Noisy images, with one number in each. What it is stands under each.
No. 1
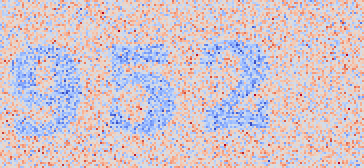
952
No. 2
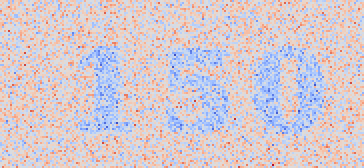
150
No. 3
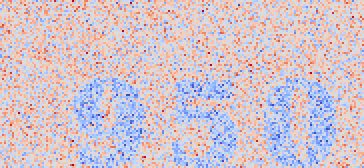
950
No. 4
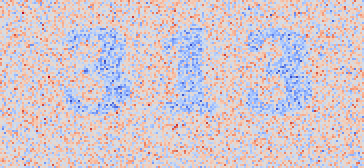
313
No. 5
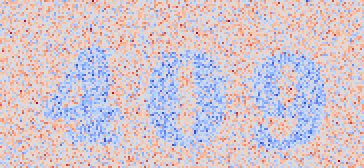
409
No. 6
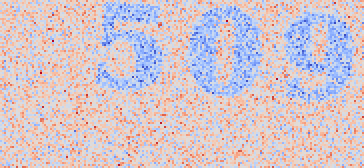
509
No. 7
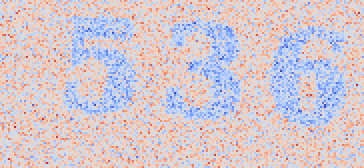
536
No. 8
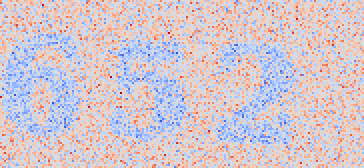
652
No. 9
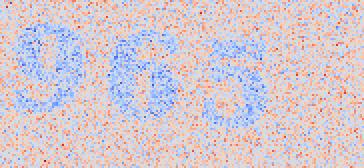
965
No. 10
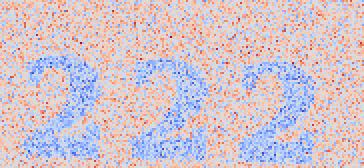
222
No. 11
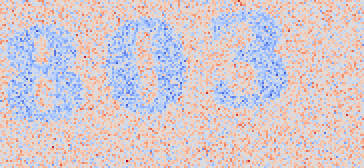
803
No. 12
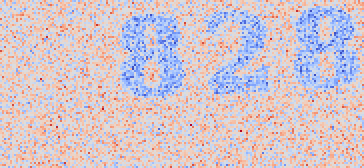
828
